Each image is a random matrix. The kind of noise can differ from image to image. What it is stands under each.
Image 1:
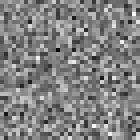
independent entries
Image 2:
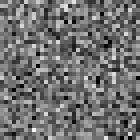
independent entries
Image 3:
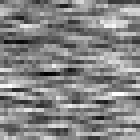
streaked along the rows
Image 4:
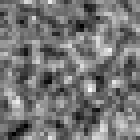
blotchy
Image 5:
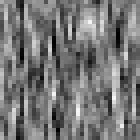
streaked along the columns
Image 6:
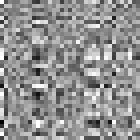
low rank plus noise
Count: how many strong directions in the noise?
one
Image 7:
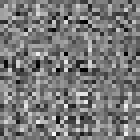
low rank plus noise
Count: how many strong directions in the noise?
three or four
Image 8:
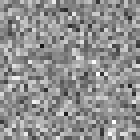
independent entries
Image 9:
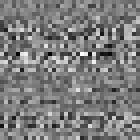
rows of uneven size
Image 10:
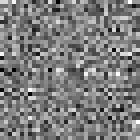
low rank plus noise
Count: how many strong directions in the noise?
three or four
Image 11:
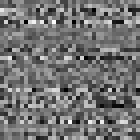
rows of uneven size
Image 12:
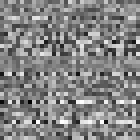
rows of uneven size
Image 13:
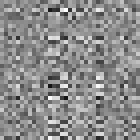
low rank plus noise
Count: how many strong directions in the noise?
one
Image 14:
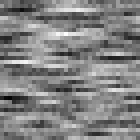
streaked along the rows
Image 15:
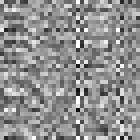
low rank plus noise
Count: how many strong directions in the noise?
one
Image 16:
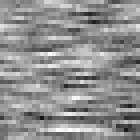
streaked along the rows
